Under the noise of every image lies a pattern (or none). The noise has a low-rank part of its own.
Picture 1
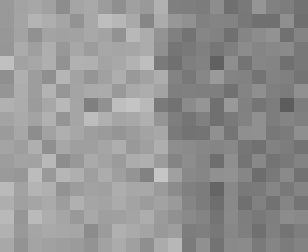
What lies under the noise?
a sharp edge
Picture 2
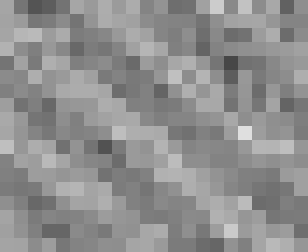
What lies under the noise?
diagonal stripes
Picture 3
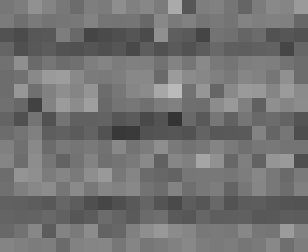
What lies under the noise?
horizontal stripes
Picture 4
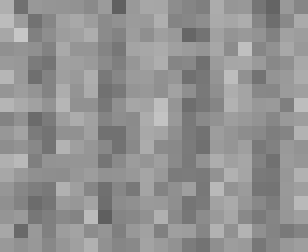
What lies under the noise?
vertical stripes
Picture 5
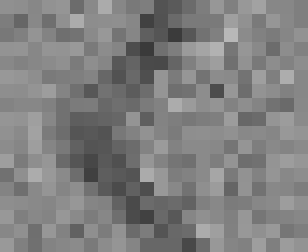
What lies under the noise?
a wavy band
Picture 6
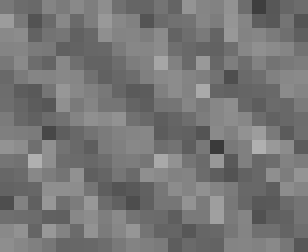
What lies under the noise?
diagonal stripes
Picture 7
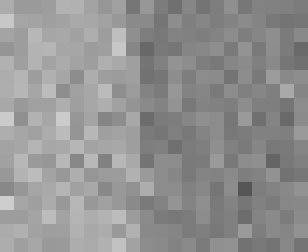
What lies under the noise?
a sharp edge
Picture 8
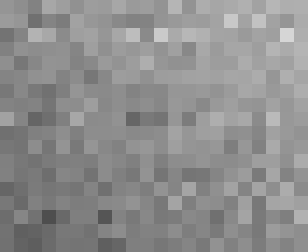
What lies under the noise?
a smooth slope
